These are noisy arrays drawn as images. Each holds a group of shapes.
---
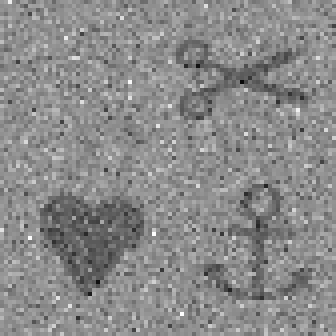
top right: pair of scissors; bottom left: heart; bottom right: anchor
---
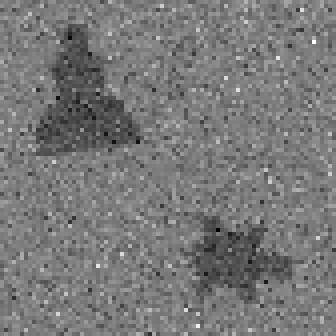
top left: chess pawn; bottom right: turtle
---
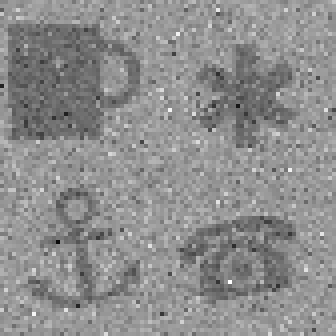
top left: cup; top right: asterisk; bottom left: anchor; bottom right: telephone
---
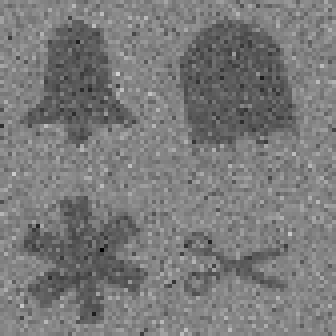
top left: bell; top right: ghost; bottom left: asterisk; bottom right: pair of scissors
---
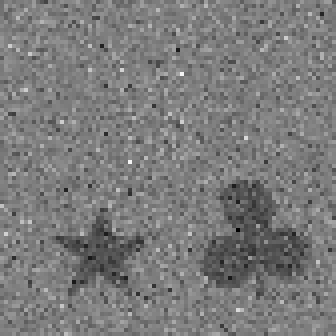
bottom left: star; bottom right: club
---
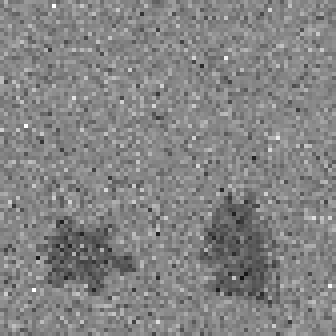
bottom left: turtle; bottom right: chess knight
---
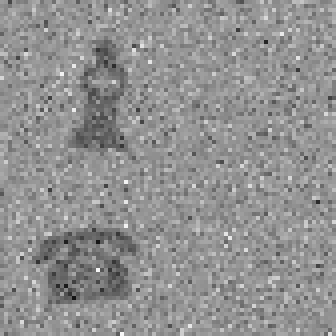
top left: chess bishop; bottom left: telephone
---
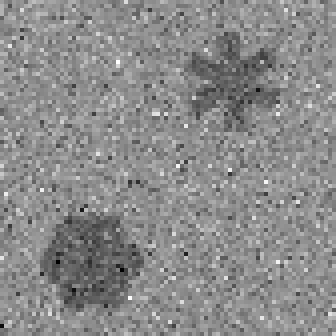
top right: asterisk; bottom left: flower
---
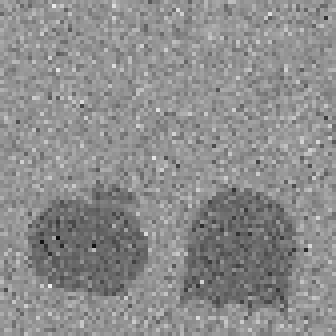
bottom left: apple; bottom right: ghost
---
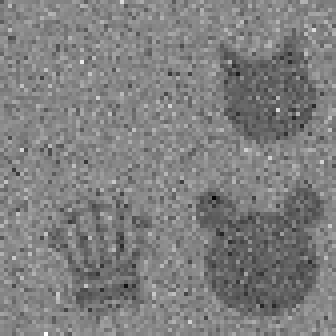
top right: cat's head; bottom left: chess queen; bottom right: bear's head
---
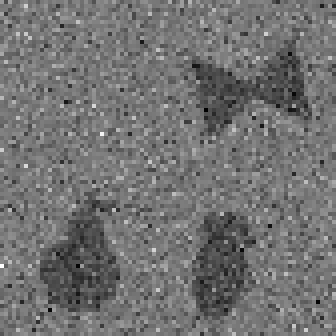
top right: bow tie; bottom left: pear; bottom right: footprint
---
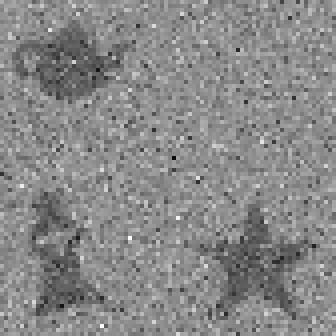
top left: teapot; bottom left: chess bishop; bottom right: star
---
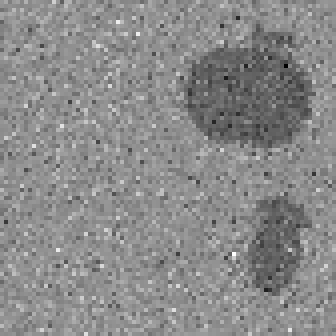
top right: apple; bottom right: footprint
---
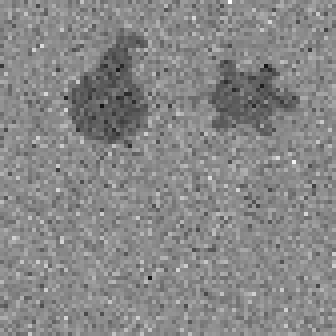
top left: pear; top right: turtle
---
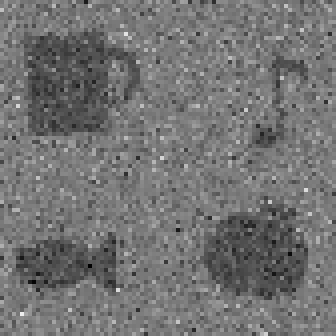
top left: cup; top right: musical note; bottom left: fish; bottom right: apple
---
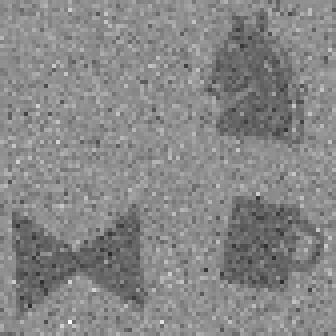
top right: chess knight; bottom left: bow tie; bottom right: cup
